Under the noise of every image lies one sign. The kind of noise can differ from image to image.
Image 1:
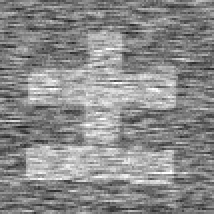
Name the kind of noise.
streaked along the rows
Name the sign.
plus-minus sign
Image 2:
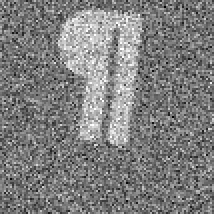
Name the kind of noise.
independent entries
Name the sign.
pilcrow
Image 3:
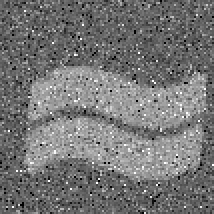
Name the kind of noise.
heavy tails
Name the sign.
approximately sign
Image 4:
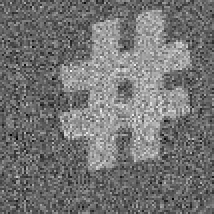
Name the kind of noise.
low rank plus noise
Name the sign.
hash sign
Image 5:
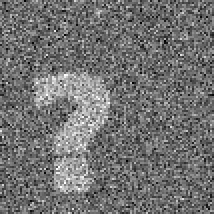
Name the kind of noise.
independent entries
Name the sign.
question mark
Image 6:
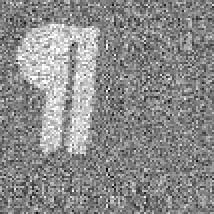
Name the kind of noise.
low rank plus noise
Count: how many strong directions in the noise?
five to eight
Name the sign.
pilcrow
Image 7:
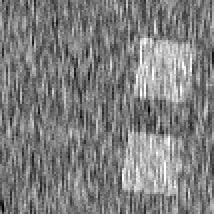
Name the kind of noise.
streaked along the columns
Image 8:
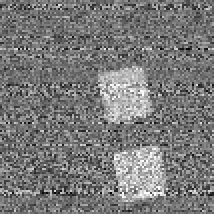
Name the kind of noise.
rows of uneven size
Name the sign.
colon
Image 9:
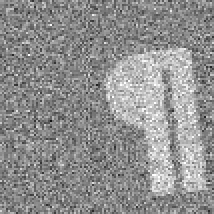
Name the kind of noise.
low rank plus noise
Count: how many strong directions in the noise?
five to eight
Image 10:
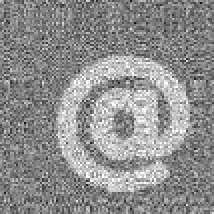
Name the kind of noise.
low rank plus noise
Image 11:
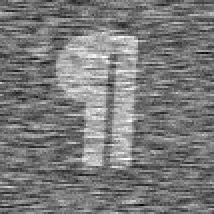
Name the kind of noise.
streaked along the rows
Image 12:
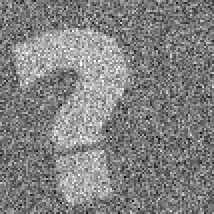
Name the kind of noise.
independent entries
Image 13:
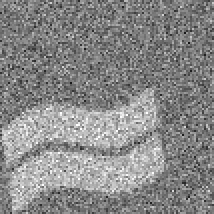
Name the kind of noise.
independent entries
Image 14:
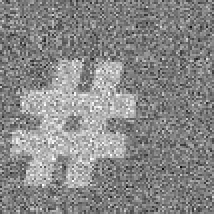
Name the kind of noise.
low rank plus noise
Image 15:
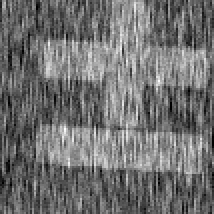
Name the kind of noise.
streaked along the columns
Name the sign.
plus-minus sign
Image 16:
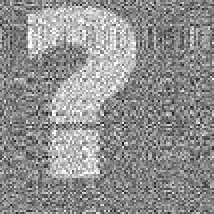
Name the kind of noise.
low rank plus noise
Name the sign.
question mark
